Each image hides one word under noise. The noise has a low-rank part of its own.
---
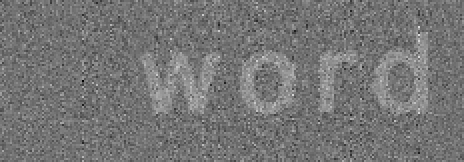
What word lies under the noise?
word
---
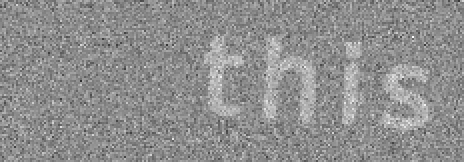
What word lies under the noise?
this
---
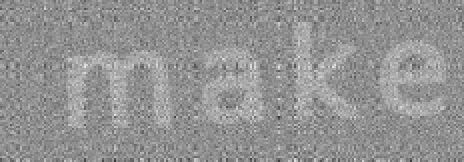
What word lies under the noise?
make
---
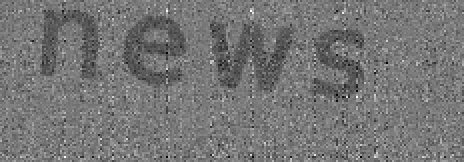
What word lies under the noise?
news
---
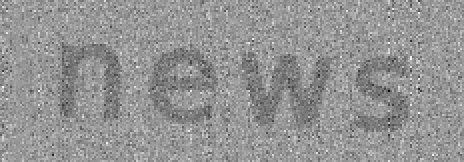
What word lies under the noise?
news
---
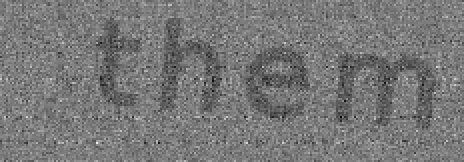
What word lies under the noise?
them
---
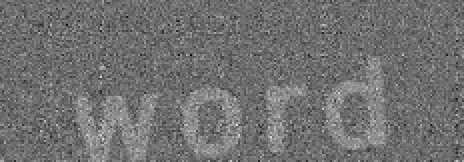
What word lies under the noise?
word
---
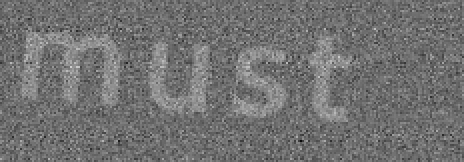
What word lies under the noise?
must
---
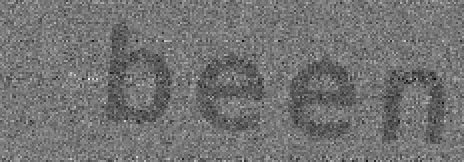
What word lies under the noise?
been
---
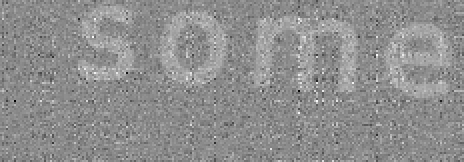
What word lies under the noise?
some
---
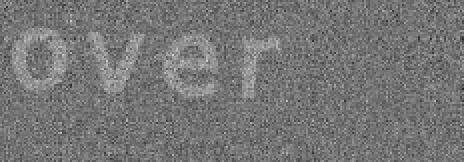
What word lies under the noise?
over
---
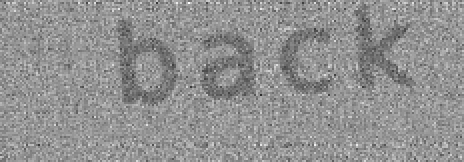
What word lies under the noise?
back
